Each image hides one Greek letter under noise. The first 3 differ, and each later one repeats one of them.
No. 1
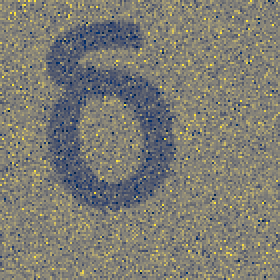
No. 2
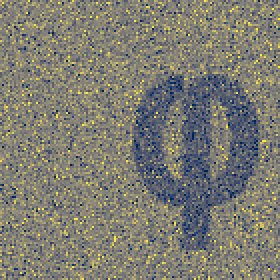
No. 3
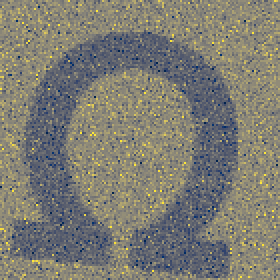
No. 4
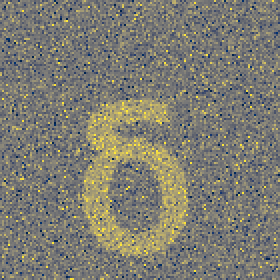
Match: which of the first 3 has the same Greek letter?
1
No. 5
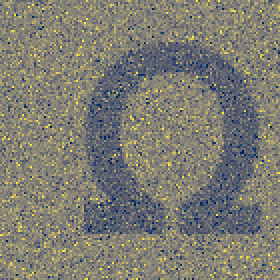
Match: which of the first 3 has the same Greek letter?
3
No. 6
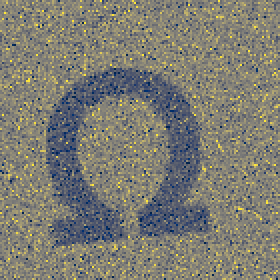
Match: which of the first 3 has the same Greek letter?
3
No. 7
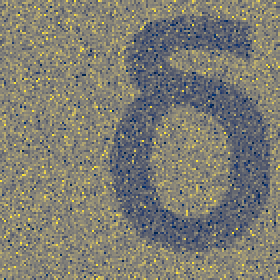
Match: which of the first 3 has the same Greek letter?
1
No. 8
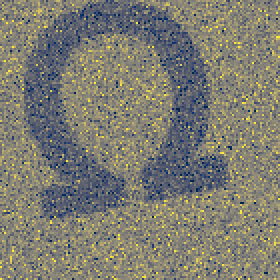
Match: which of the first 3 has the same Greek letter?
3
